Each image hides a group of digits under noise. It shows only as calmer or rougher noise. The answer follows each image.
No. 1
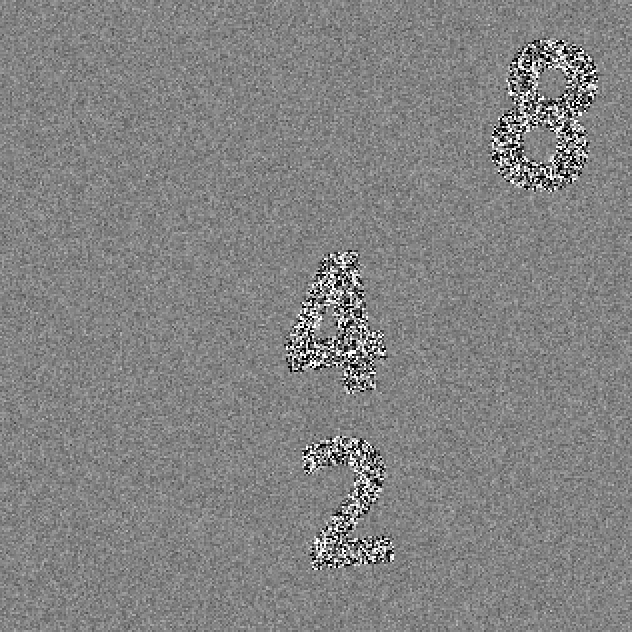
top right: rough 8; centre: rough 4; bottom middle: rough 2
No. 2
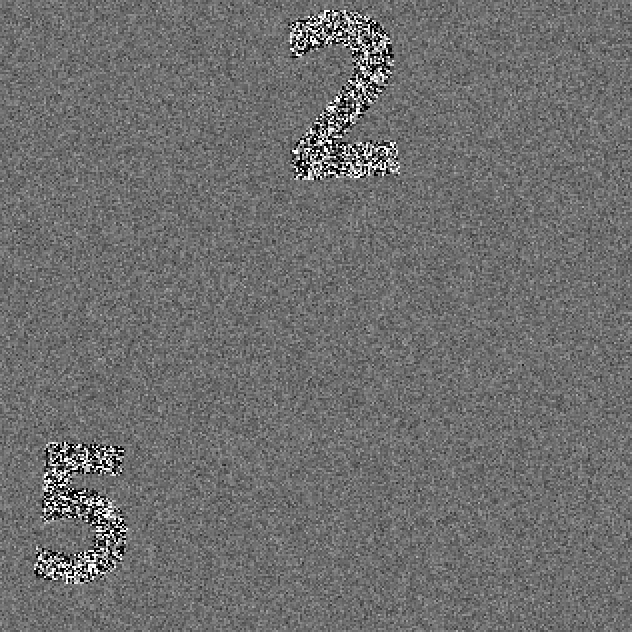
top middle: rough 2; bottom left: rough 5
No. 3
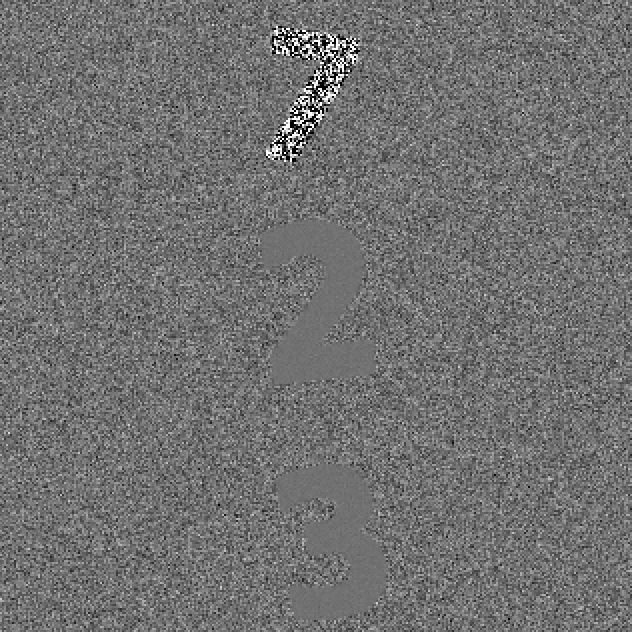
top middle: rough 7; centre: calm 2; bottom middle: calm 3
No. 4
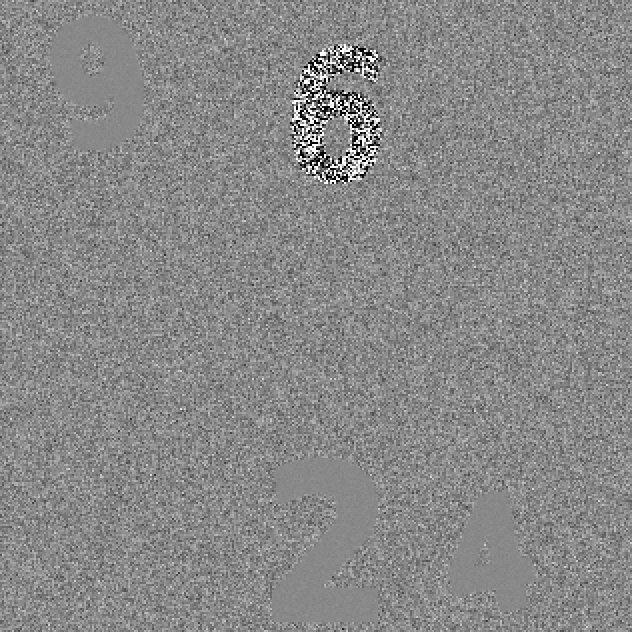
top left: calm 9; top middle: rough 6; bottom middle: calm 2; bottom right: calm 4
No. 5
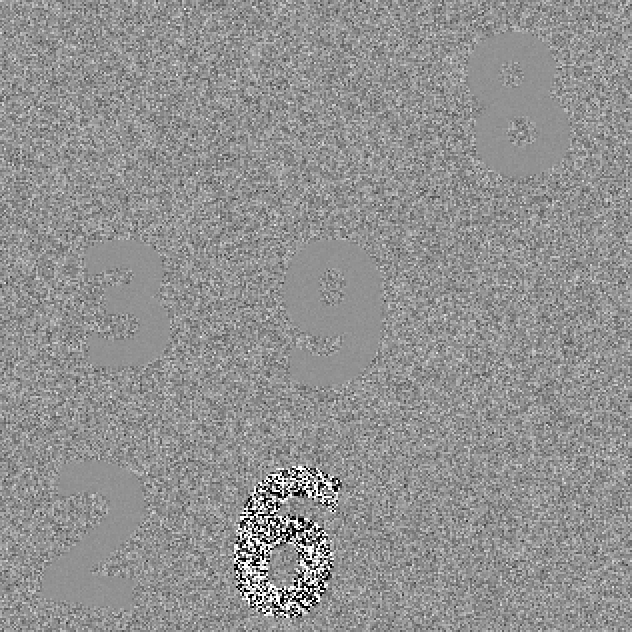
top right: calm 8; middle left: calm 3; centre: calm 9; bottom left: calm 2; bottom middle: rough 6
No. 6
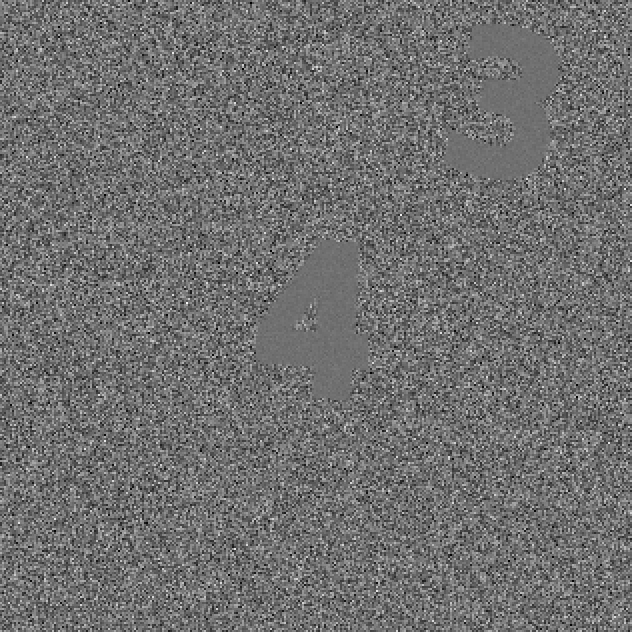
top right: calm 3; centre: calm 4
